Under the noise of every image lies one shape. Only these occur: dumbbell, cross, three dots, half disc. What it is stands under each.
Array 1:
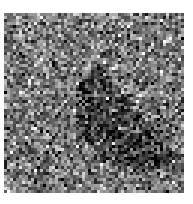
half disc
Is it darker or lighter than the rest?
darker
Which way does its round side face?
down and left
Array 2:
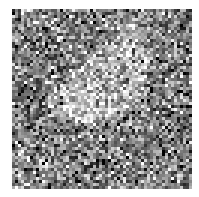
half disc
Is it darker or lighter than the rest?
lighter
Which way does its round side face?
down and right
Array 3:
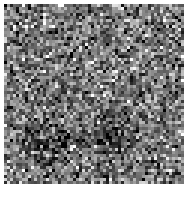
dumbbell
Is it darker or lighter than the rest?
darker
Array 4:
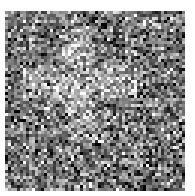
cross
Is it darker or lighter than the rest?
lighter
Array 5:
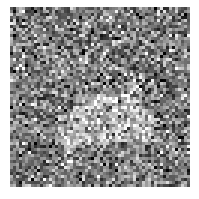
half disc
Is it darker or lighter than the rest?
lighter
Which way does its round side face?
up
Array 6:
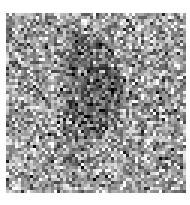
half disc
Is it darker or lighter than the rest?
darker
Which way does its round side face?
right
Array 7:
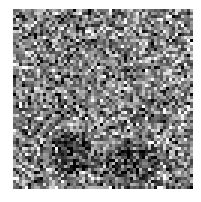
dumbbell
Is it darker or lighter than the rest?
darker
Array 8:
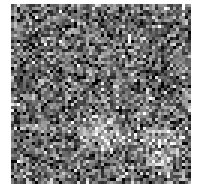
dumbbell
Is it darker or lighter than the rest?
lighter
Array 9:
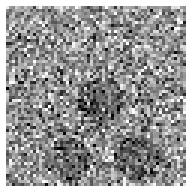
three dots
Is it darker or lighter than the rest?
darker
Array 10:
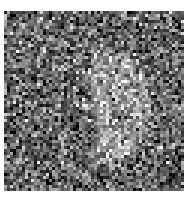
half disc
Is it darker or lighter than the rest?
lighter
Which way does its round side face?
right
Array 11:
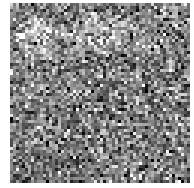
dumbbell
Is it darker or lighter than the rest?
lighter
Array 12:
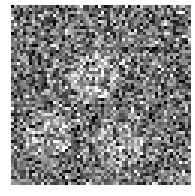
three dots
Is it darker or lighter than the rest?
lighter
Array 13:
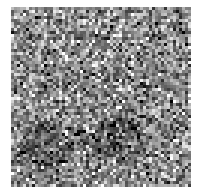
dumbbell
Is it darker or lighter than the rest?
darker
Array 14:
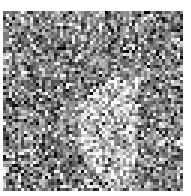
half disc
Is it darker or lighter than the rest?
lighter
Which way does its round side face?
left
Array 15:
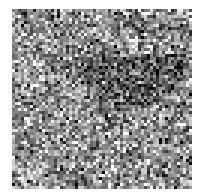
half disc
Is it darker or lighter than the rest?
darker
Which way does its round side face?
down
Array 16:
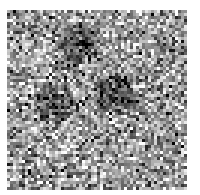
three dots
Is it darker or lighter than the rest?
darker
